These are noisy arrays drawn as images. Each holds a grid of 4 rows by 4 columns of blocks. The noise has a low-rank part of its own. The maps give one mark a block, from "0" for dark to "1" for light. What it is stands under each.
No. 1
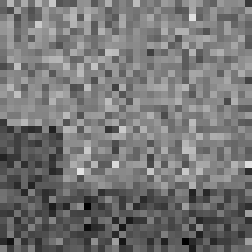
1 1 1 1
1 1 1 1
0 1 1 1
0 0 0 0
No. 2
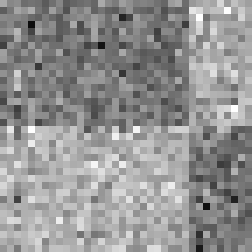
0 0 0 1
0 0 0 1
1 1 1 0
1 1 1 0
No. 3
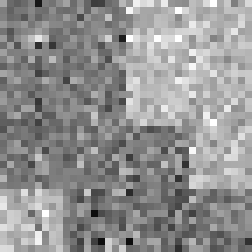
0 0 1 1
0 0 1 1
0 0 0 1
1 0 0 0
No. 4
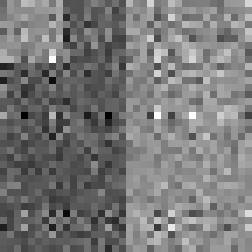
1 0 1 1
0 0 1 1
0 0 1 1
0 0 1 1
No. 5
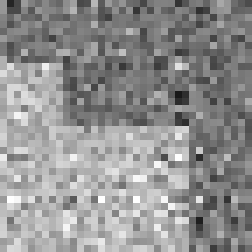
0 0 0 0
1 0 0 0
1 1 1 0
1 1 1 0
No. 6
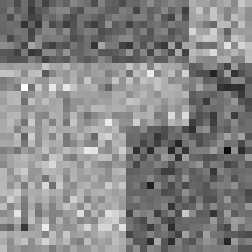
0 0 0 1
1 1 1 0
1 1 0 0
1 1 0 0
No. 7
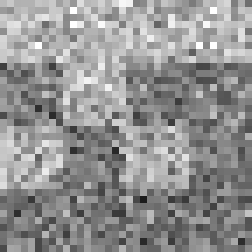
1 1 1 1
0 1 0 0
1 0 1 0
0 0 0 0
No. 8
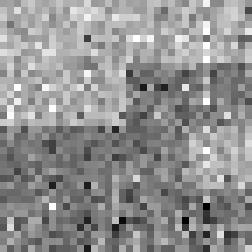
1 1 1 1
1 1 0 0
0 0 0 1
0 0 0 0
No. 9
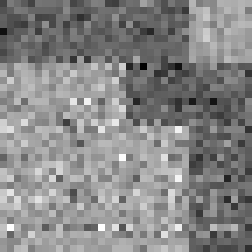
0 0 0 1
1 1 0 0
1 1 1 0
1 1 1 0
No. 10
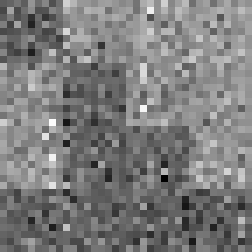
0 1 1 1
1 0 1 1
1 0 0 1
0 0 0 0
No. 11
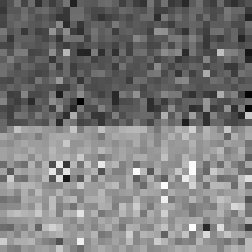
0 0 0 0
0 0 0 0
1 1 1 1
1 1 1 1
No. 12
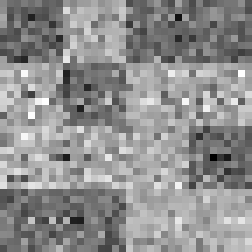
0 1 0 0
1 0 1 1
1 1 1 0
0 0 1 1
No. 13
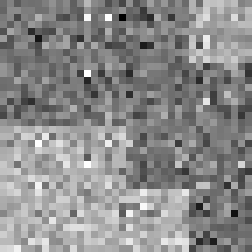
0 0 0 1
0 0 0 0
1 1 0 0
1 1 1 0
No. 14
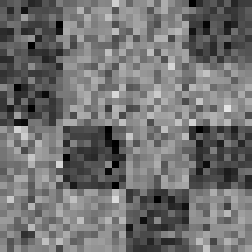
0 1 1 0
0 1 1 1
1 0 1 0
1 1 0 1
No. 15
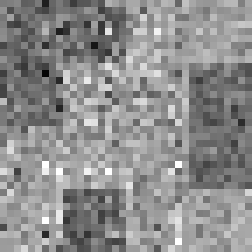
0 0 1 1
0 1 1 0
1 1 1 0
1 0 1 1
